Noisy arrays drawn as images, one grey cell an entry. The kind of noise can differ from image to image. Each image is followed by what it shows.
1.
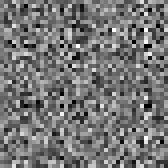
low rank plus noise
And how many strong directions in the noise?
three or four
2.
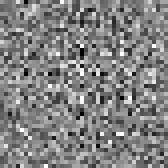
low rank plus noise
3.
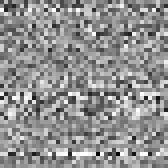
rows of uneven size
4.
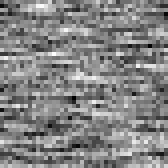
streaked along the rows
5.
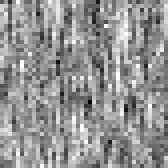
streaked along the columns
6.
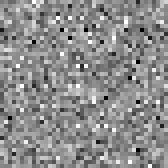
heavy tails
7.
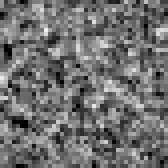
blotchy
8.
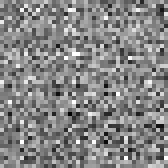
low rank plus noise
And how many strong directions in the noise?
five to eight
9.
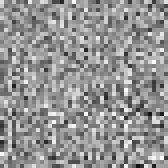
low rank plus noise
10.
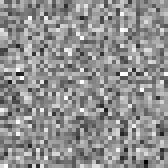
low rank plus noise
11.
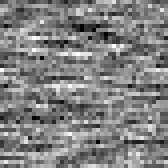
streaked along the rows
